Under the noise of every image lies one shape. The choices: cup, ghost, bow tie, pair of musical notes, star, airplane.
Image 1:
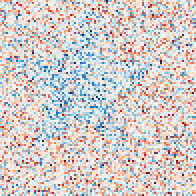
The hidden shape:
star
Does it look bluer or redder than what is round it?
bluer
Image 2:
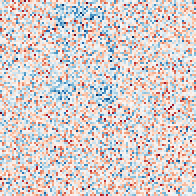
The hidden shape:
pair of musical notes
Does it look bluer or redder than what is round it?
bluer
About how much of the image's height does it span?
half
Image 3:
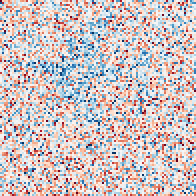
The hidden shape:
airplane
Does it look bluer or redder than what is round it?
bluer
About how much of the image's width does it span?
two thirds
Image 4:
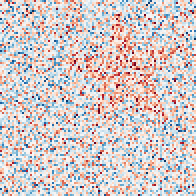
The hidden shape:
star
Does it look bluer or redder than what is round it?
redder
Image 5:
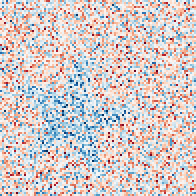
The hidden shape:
star
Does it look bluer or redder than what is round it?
bluer
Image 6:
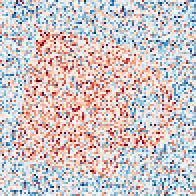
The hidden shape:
cup
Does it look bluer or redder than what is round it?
redder
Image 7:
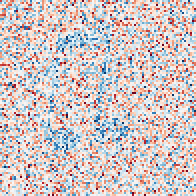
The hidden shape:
pair of musical notes
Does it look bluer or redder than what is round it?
bluer
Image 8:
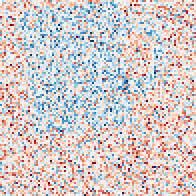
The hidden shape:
cup
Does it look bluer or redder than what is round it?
bluer
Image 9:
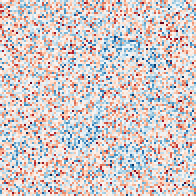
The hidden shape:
pair of musical notes
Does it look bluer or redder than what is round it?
bluer
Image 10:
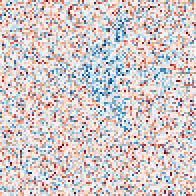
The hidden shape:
airplane
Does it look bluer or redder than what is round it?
bluer
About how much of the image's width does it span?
two thirds
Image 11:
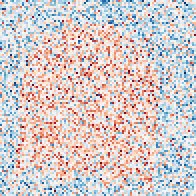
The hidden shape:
ghost
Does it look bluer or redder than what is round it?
redder
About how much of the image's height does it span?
nearly all
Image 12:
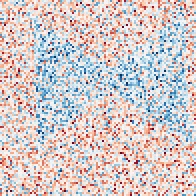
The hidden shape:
bow tie
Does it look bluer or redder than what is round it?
bluer
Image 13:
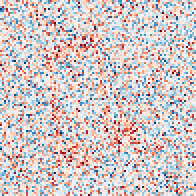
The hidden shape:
pair of musical notes
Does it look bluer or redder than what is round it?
redder
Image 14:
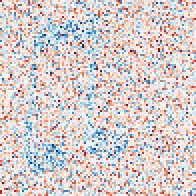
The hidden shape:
pair of musical notes
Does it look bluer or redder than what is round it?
bluer
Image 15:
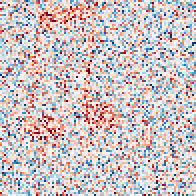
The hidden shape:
pair of musical notes
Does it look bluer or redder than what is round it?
redder
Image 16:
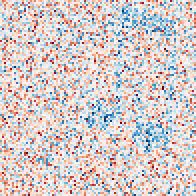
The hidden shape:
pair of musical notes
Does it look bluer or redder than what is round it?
bluer
